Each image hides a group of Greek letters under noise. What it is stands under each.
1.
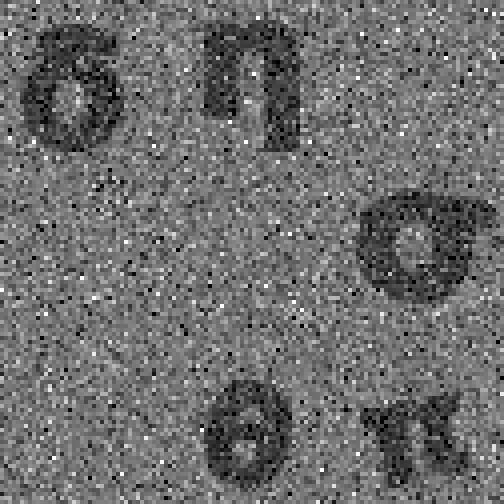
top left: delta; top middle: eta; middle right: sigma; bottom middle: theta; bottom right: pi
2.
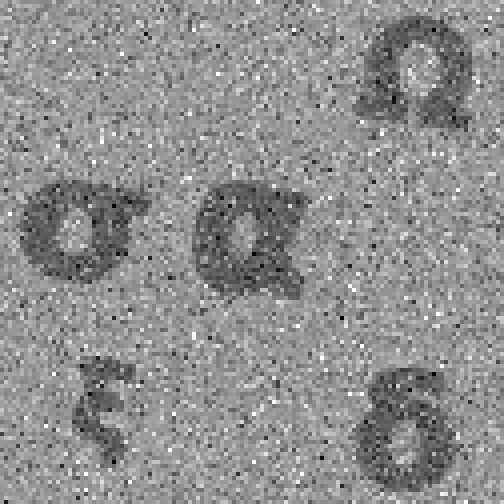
top right: omega; middle left: sigma; centre: alpha; bottom left: xi; bottom right: delta
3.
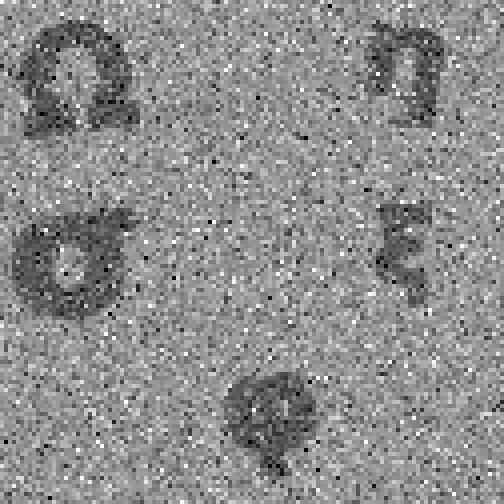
top left: omega; top right: eta; middle left: sigma; middle right: xi; bottom middle: phi
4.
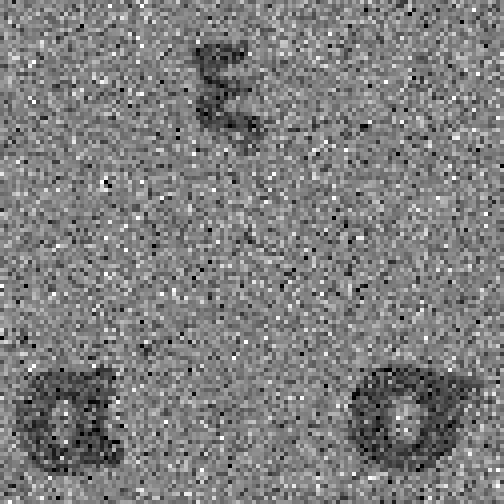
top middle: xi; bottom left: alpha; bottom right: sigma
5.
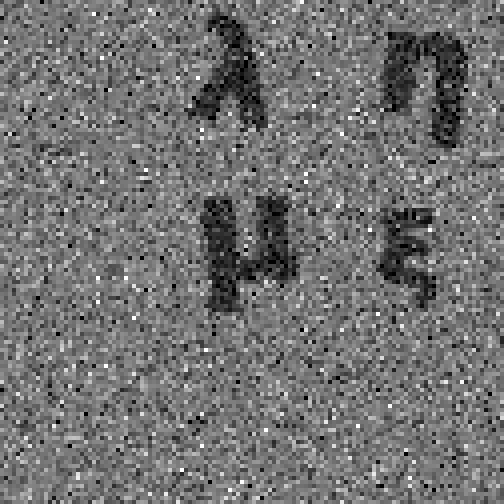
top middle: lambda; top right: eta; centre: mu; middle right: xi
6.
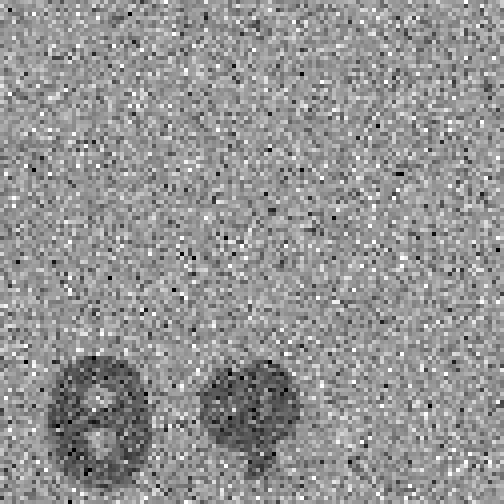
bottom left: theta; bottom middle: phi
